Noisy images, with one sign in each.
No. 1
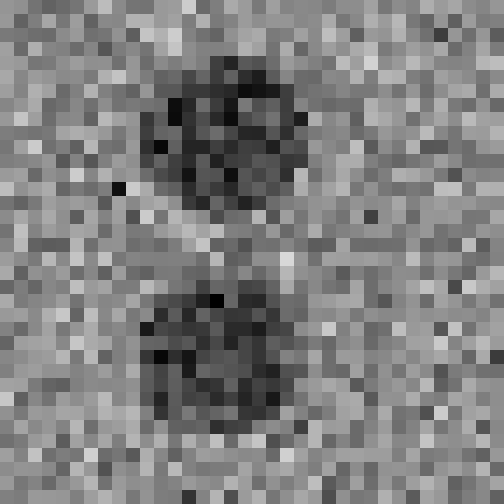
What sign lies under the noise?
colon
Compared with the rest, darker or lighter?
darker
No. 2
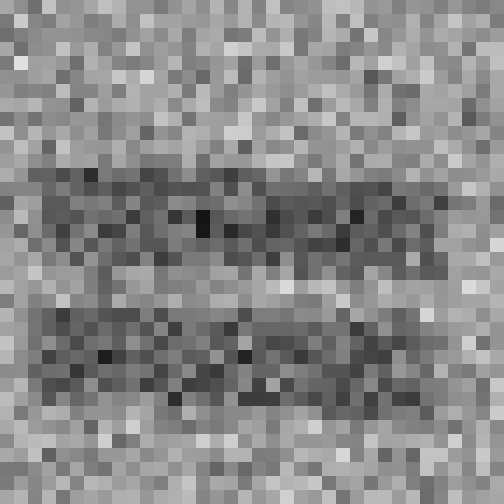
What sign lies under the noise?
equals sign
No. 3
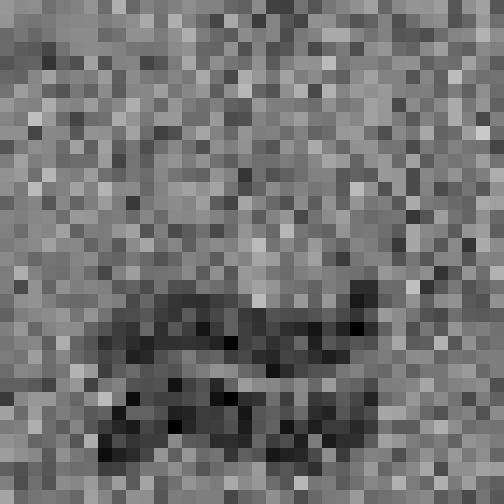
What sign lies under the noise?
approximately sign
